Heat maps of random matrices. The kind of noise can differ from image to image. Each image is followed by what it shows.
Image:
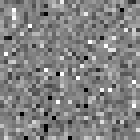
heavy tails
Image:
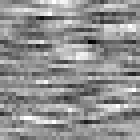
streaked along the rows
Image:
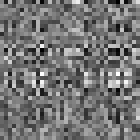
low rank plus noise
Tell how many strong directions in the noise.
one
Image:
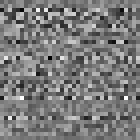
rows of uneven size
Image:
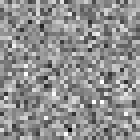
independent entries
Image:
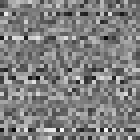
rows of uneven size
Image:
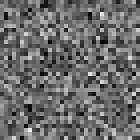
low rank plus noise
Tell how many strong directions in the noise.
five to eight
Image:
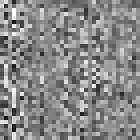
columns of uneven size
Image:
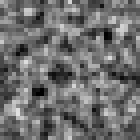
blotchy
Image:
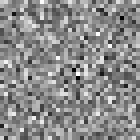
independent entries
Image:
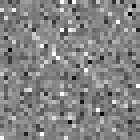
heavy tails
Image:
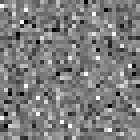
heavy tails
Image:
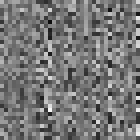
columns of uneven size
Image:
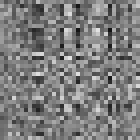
low rank plus noise
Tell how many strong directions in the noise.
one
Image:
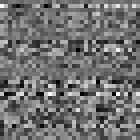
rows of uneven size
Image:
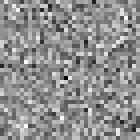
independent entries
